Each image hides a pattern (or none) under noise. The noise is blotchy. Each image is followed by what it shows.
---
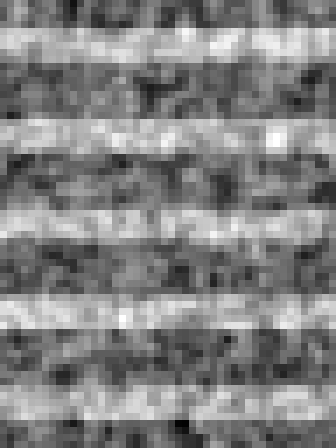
horizontal stripes
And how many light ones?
5
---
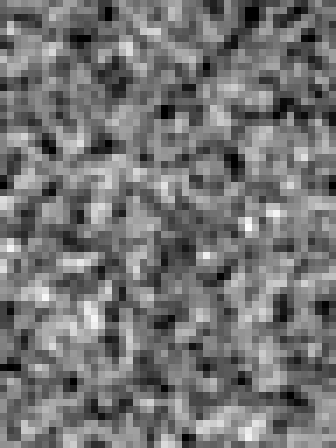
only noise
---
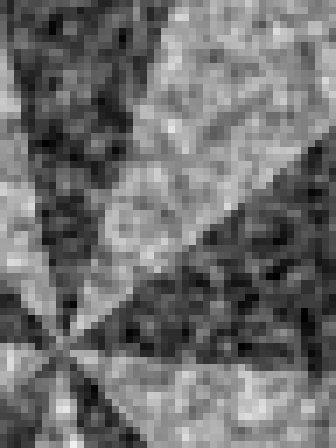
spokes from one point
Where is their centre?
bottom left
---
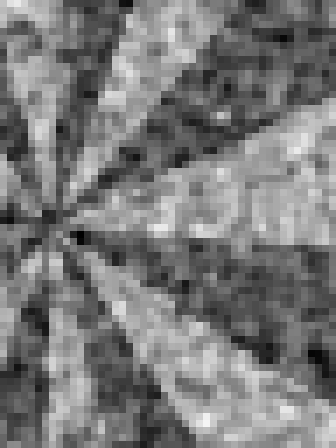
spokes from one point
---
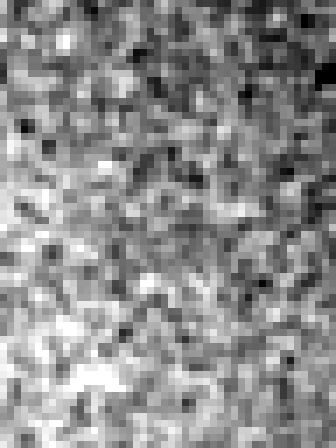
a smooth slope
